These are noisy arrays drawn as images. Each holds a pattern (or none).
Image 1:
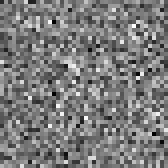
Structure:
only noise
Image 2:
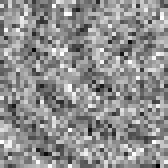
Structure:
rings round one point
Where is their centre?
top right
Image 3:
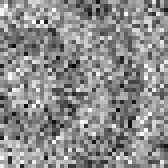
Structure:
rings round one point
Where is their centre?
middle left
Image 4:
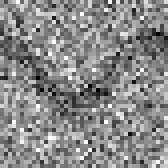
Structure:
a wavy band
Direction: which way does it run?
left to right
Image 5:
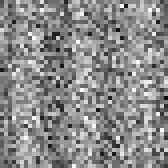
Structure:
vertical stripes
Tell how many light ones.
3
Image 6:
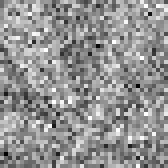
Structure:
spokes from one point
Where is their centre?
bottom middle
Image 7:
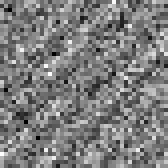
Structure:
diagonal stripes
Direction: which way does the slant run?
bottom left to top right
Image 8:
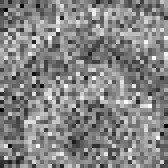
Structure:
rings round one point
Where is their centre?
bottom middle
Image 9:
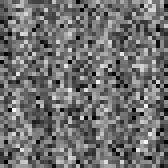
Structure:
vertical stripes
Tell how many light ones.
4
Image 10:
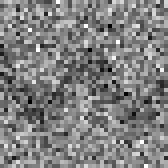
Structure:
a wavy band
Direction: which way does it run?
left to right
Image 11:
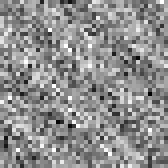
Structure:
diagonal stripes
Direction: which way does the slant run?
top left to bottom right
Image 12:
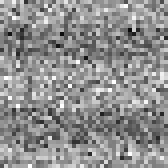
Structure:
horizontal stripes
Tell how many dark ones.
2
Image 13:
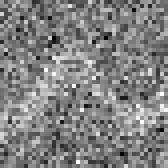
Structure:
a wavy band
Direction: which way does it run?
left to right
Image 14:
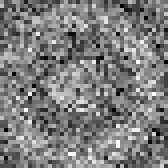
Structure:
rings round one point
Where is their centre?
centre
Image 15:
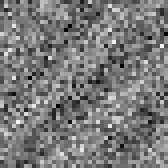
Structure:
diagonal stripes
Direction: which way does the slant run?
bottom left to top right
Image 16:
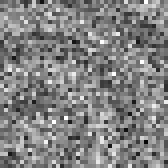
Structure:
rings round one point
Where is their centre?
bottom left
